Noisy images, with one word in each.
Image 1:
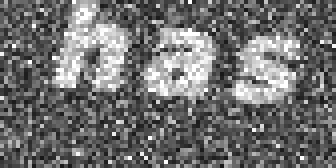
has
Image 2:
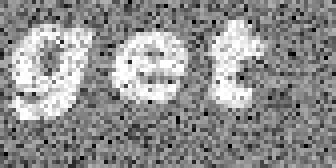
get
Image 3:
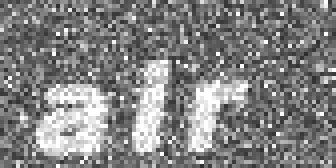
air
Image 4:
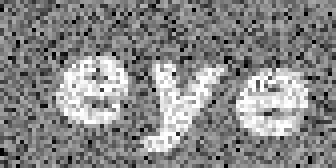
eye
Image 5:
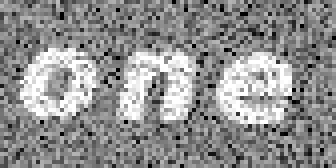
one
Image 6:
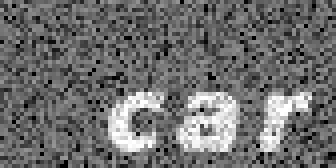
car
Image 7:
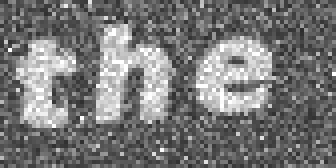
the
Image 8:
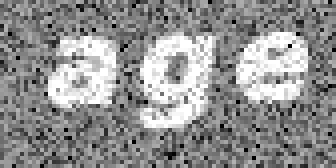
age
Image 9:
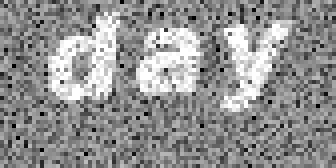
day
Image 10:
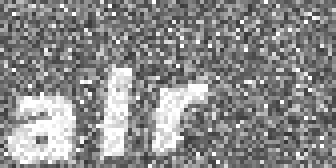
air
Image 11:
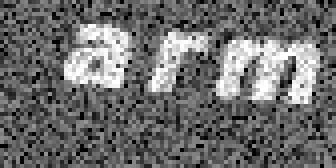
arm
